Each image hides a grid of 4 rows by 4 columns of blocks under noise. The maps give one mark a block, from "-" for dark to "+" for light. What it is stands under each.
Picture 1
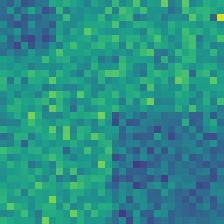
- + + +
+ + + +
+ + - -
+ + - -
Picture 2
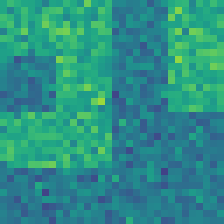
+ + - +
- + - +
+ + - -
- - - -
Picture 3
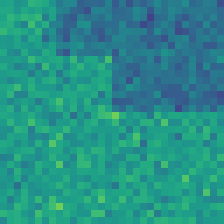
+ - - -
+ + - -
+ + + +
+ + + +
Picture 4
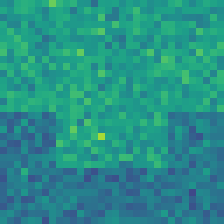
+ + + +
+ + + +
- + + -
- - - -
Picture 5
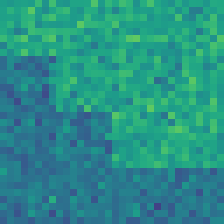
+ + + +
- + + +
- - + +
- - - -
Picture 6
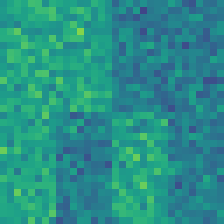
+ + - -
+ + - -
+ - + -
+ - + -
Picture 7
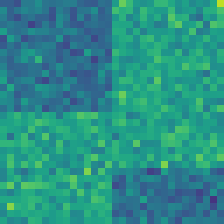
- - + +
- - + +
+ + + +
+ + - -
